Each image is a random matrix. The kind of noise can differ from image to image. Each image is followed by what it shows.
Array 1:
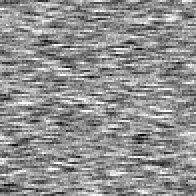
streaked along the rows
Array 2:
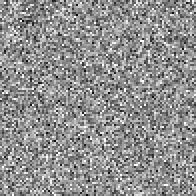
independent entries
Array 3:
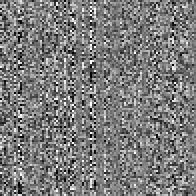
columns of uneven size
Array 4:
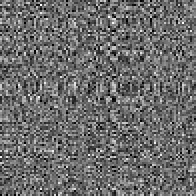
low rank plus noise
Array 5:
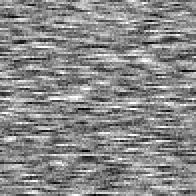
streaked along the rows
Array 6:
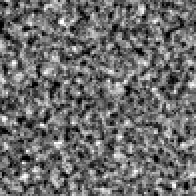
blotchy
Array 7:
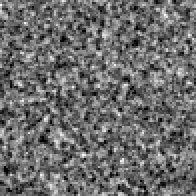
blotchy
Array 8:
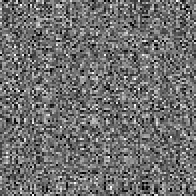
low rank plus noise
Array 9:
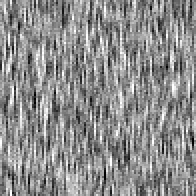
streaked along the columns
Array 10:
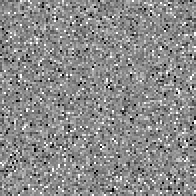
heavy tails
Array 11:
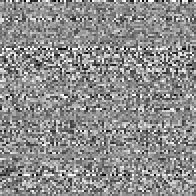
rows of uneven size
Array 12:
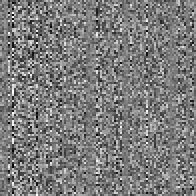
columns of uneven size
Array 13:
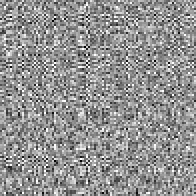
low rank plus noise
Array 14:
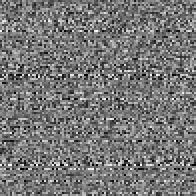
rows of uneven size
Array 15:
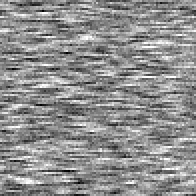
streaked along the rows
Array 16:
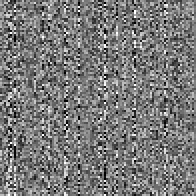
columns of uneven size
